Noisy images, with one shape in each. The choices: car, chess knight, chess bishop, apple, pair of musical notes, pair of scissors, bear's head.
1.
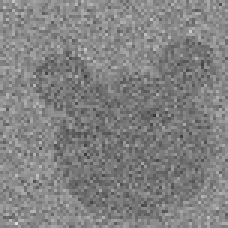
bear's head
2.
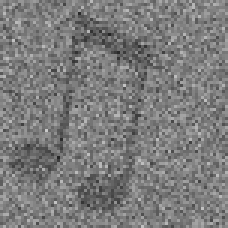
pair of musical notes
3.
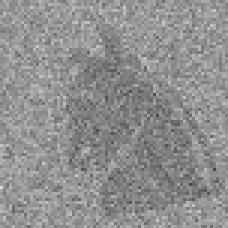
chess knight
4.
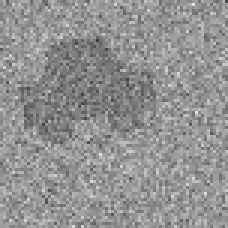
car
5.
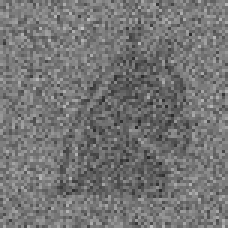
chess knight
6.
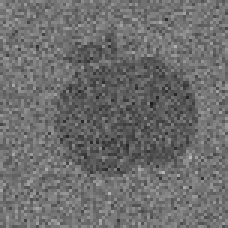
apple
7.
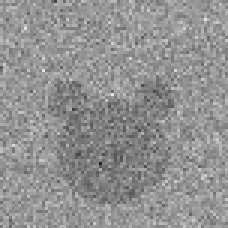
bear's head
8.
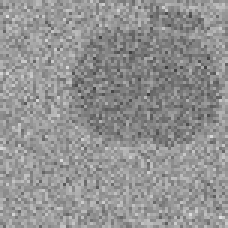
apple
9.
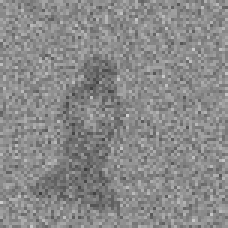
chess bishop
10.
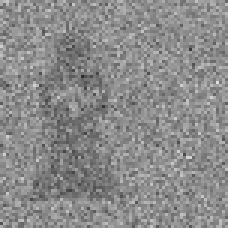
chess bishop
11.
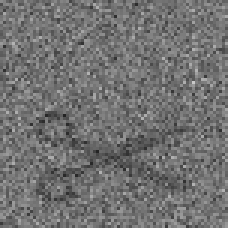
pair of scissors
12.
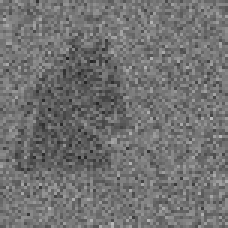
chess knight
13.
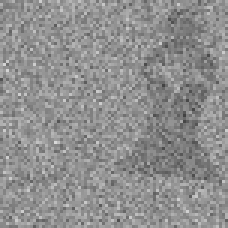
chess bishop
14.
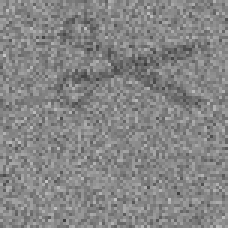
pair of scissors
